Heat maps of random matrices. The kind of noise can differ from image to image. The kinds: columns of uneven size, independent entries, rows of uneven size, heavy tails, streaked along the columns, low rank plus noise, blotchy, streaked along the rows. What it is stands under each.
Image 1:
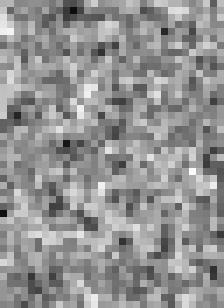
blotchy
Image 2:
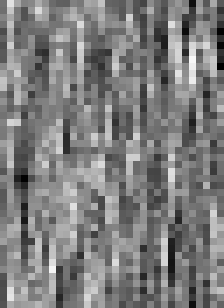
streaked along the columns
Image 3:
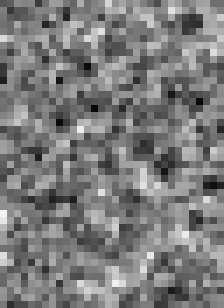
blotchy
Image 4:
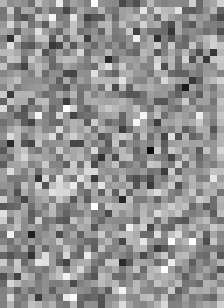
independent entries
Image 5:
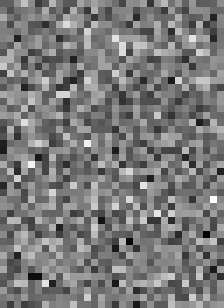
independent entries
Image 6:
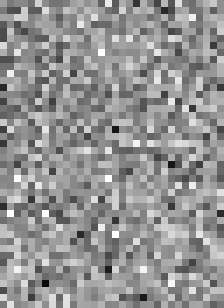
independent entries
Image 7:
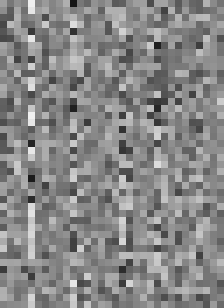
columns of uneven size
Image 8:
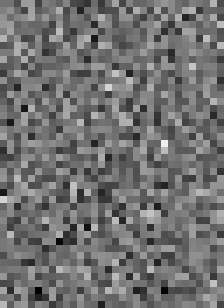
independent entries
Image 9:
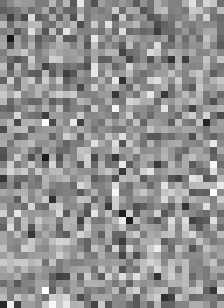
low rank plus noise
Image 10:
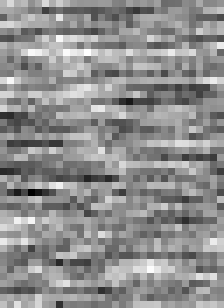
streaked along the rows
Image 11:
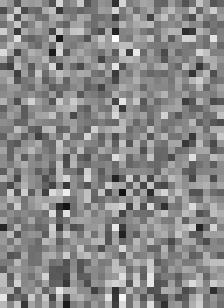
low rank plus noise
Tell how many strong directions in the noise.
two
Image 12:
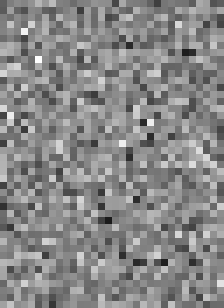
independent entries
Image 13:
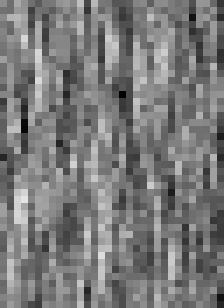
streaked along the columns
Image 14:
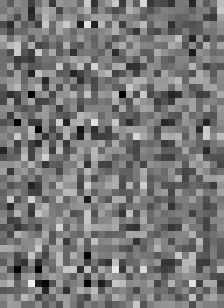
low rank plus noise
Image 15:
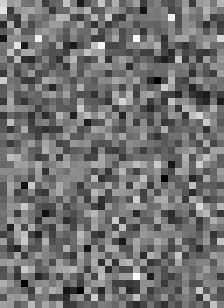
independent entries
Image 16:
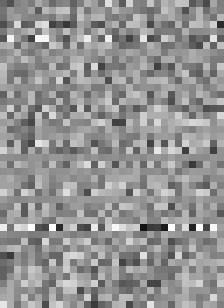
rows of uneven size
